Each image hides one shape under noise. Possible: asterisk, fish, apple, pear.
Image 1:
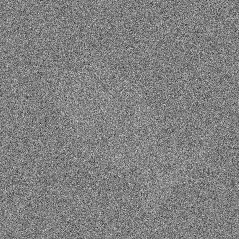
fish
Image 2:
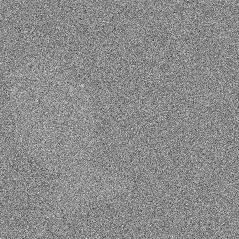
fish
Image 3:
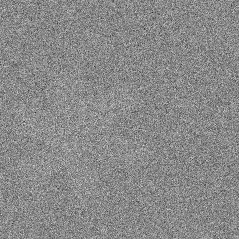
asterisk
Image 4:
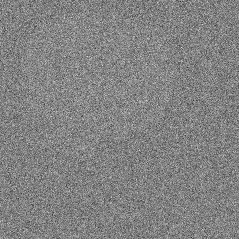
apple
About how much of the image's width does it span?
two thirds
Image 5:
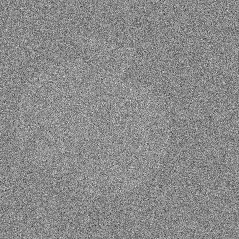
apple
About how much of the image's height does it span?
two thirds
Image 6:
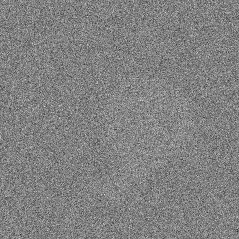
pear
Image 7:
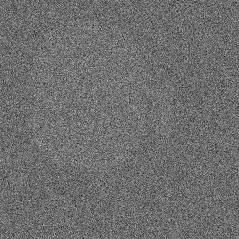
apple
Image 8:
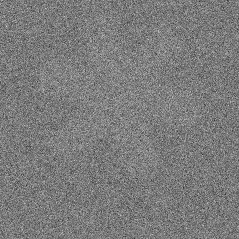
asterisk
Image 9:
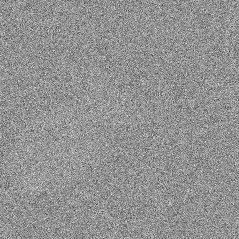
fish
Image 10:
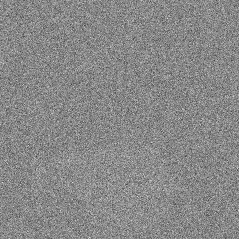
pear
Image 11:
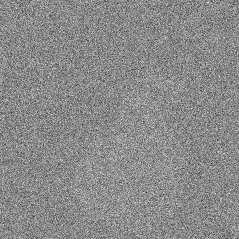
pear
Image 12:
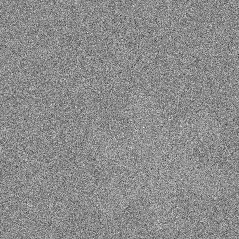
asterisk
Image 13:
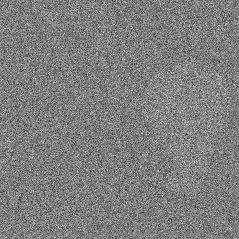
pear
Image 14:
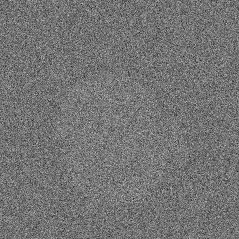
apple
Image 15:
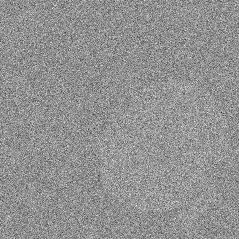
apple
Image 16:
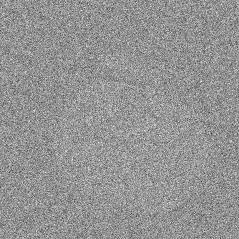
apple
